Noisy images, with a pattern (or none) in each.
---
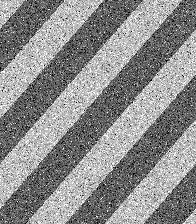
diagonal stripes
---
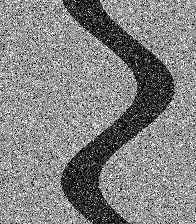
a wavy band
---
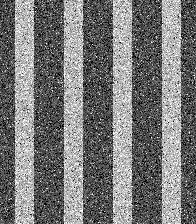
vertical stripes
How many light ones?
4
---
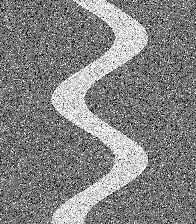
a wavy band
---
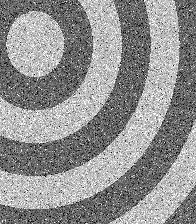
rings round one point
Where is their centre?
top left
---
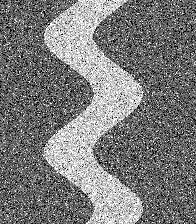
a wavy band
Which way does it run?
top to bottom
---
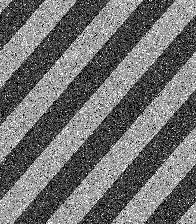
diagonal stripes
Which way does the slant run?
bottom left to top right
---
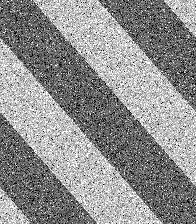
diagonal stripes
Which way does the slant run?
top left to bottom right
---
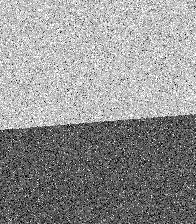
a sharp edge
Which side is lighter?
top
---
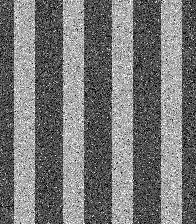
vertical stripes
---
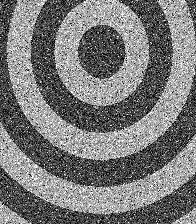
rings round one point
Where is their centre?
top middle
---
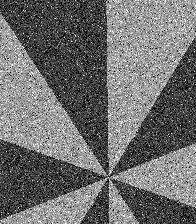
spokes from one point
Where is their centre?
bottom middle
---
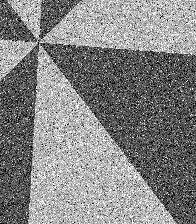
spokes from one point
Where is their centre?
top left
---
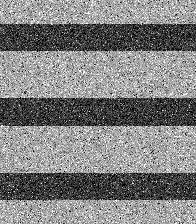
horizontal stripes
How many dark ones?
3
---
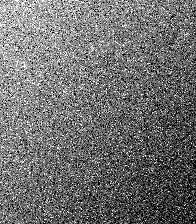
a smooth slope
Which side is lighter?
top left
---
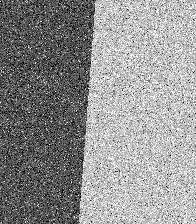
a sharp edge
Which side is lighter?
right
